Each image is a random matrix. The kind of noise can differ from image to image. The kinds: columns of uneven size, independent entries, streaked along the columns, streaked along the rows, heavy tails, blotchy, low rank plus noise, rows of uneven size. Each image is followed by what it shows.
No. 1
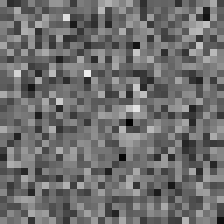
independent entries
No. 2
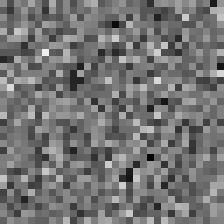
independent entries
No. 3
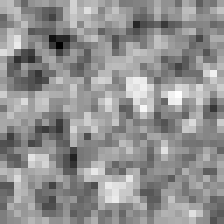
blotchy
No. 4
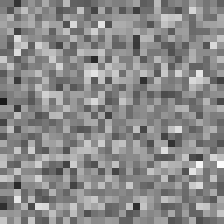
low rank plus noise
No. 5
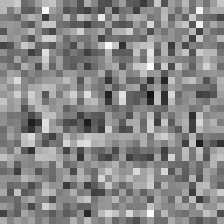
low rank plus noise
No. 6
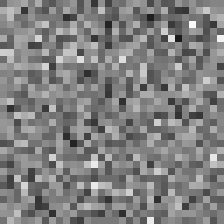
independent entries
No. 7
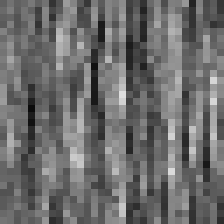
streaked along the columns
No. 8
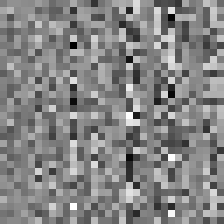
columns of uneven size
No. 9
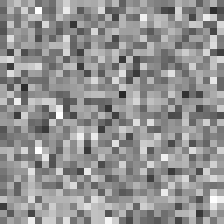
independent entries
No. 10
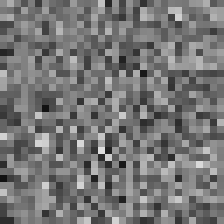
low rank plus noise
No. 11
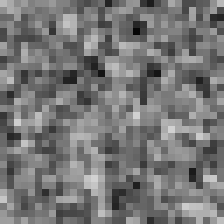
blotchy
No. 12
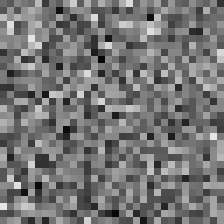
independent entries
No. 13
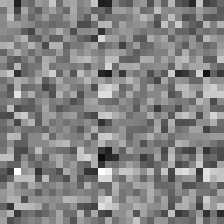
low rank plus noise
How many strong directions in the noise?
one
